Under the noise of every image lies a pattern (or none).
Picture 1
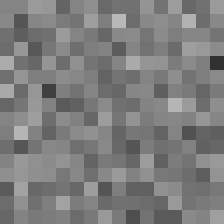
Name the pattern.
only noise
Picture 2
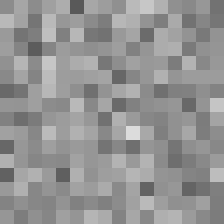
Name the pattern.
only noise
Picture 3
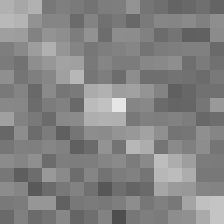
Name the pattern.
blocks along the diagonal
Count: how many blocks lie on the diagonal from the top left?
7
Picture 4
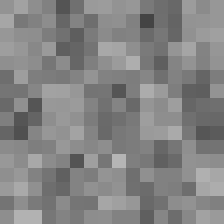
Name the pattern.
a checkerboard
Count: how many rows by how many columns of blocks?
3 by 5
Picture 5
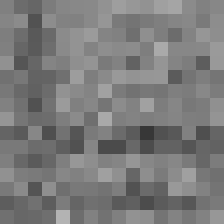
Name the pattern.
bands of rows crossing bands of columns
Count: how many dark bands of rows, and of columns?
2 and 1
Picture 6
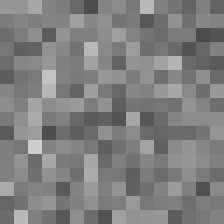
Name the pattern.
only noise
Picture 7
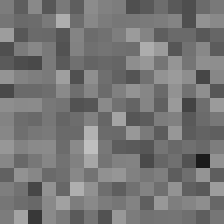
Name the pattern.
only noise
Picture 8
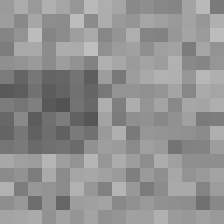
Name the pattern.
one block
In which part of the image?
middle left
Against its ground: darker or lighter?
darker
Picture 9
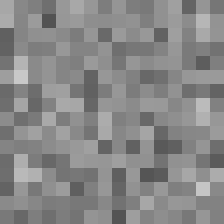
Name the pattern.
only noise
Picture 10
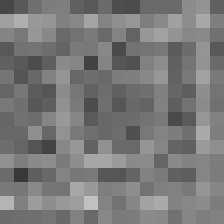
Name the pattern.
bands of rows crossing bands of columns
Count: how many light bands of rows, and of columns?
3 and 3
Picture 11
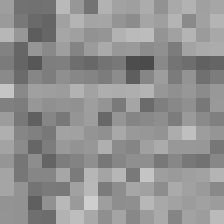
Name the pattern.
bands of rows crossing bands of columns
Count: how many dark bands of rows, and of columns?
3 and 1
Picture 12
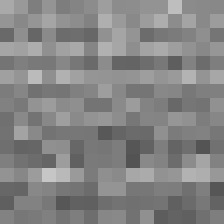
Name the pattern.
bands of rows
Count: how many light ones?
5
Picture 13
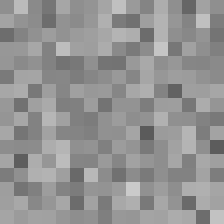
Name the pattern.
only noise
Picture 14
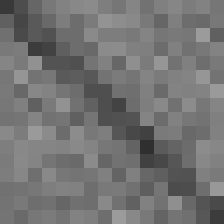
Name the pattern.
a diagonal band
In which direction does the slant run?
top left to bottom right
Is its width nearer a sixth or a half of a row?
a sixth
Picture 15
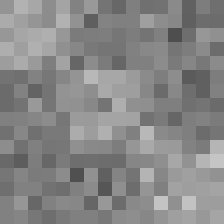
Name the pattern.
blocks along the diagonal
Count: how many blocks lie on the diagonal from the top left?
3
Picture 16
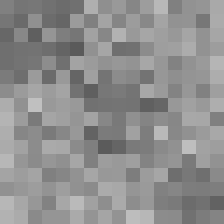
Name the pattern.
blocks along the diagonal
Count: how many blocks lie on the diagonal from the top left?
3
